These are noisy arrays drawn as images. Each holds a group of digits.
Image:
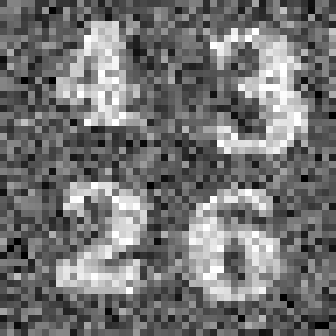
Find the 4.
top left
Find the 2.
bottom left
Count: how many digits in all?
4
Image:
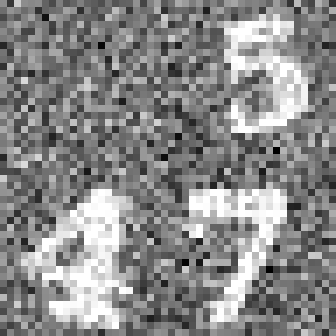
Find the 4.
bottom left
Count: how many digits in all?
3
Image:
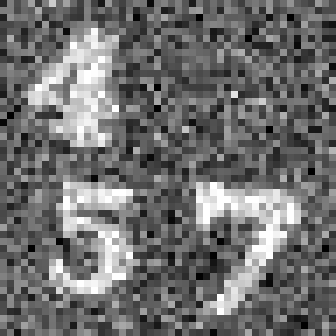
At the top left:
4
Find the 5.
bottom left
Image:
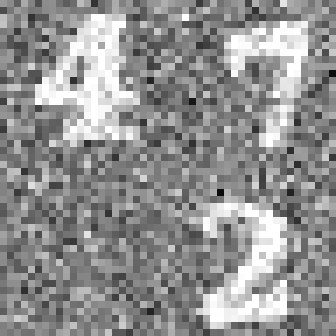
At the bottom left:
nothing
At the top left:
4
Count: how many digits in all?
3
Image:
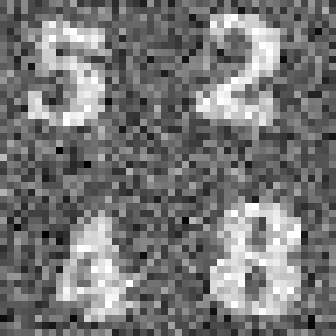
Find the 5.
top left
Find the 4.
bottom left
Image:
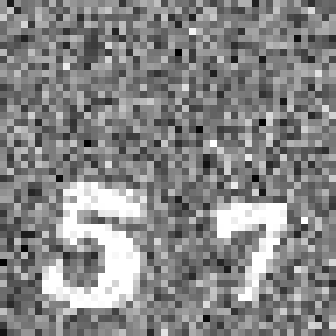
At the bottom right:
7
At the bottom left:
5
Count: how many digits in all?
2
